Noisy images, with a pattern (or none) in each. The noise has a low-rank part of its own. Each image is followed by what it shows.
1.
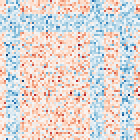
bands of rows crossing bands of columns
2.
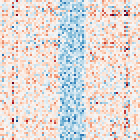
one band of columns
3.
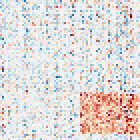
one block
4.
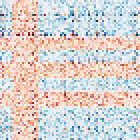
bands of rows crossing bands of columns
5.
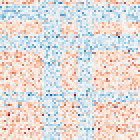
bands of rows crossing bands of columns
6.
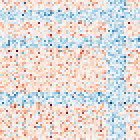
bands of rows crossing bands of columns
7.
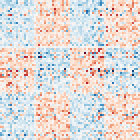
a checkerboard
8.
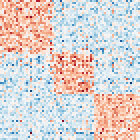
blocks along the diagonal
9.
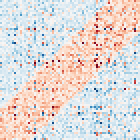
a diagonal band
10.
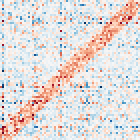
a diagonal band
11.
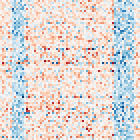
bands of columns
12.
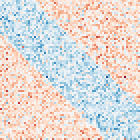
a diagonal band
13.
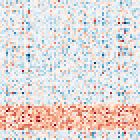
one band of rows
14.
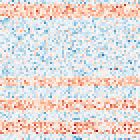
bands of rows
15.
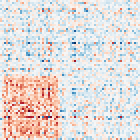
one block
